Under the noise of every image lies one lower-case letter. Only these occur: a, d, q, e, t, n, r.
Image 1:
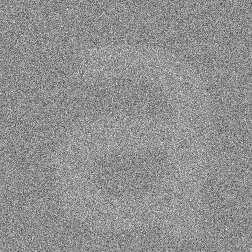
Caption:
light a
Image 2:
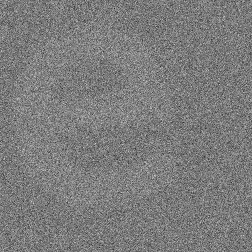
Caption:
light e
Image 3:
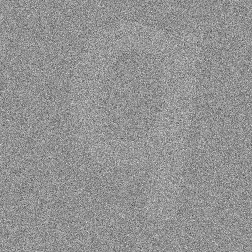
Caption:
light q
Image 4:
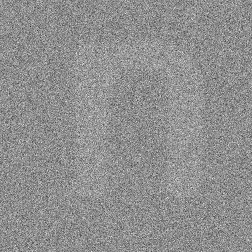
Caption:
light n
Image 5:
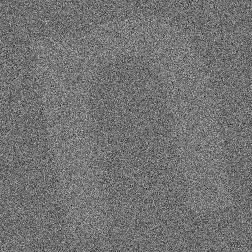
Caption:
light n
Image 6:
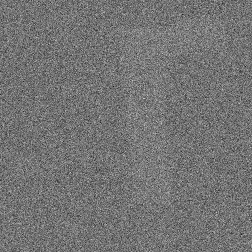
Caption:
light r
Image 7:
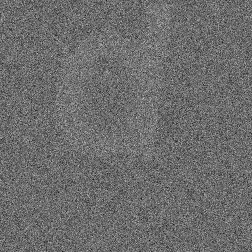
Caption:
light d
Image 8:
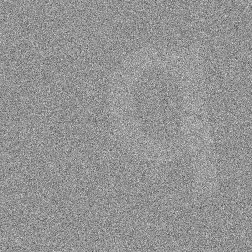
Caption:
light q
